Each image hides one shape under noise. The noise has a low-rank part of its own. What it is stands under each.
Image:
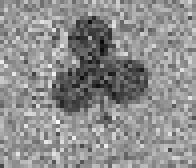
club
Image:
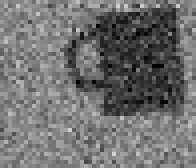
cup
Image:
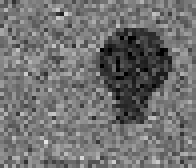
light bulb
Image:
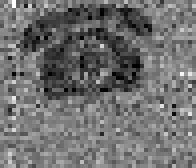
telephone
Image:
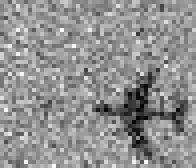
airplane
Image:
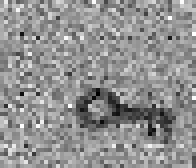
key
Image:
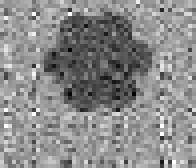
flower
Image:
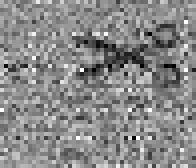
pair of scissors
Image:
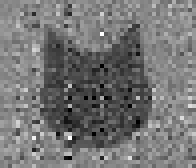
cat's head
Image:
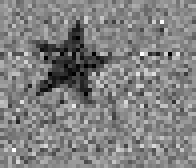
star
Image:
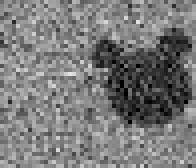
bear's head
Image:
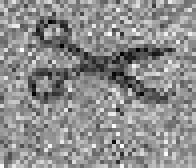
pair of scissors
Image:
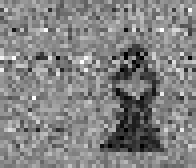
chess bishop
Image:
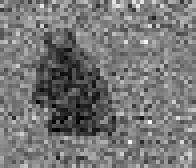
chess knight
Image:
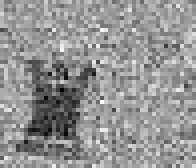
chess rook
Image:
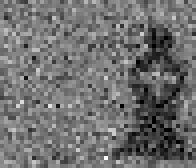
chess bishop
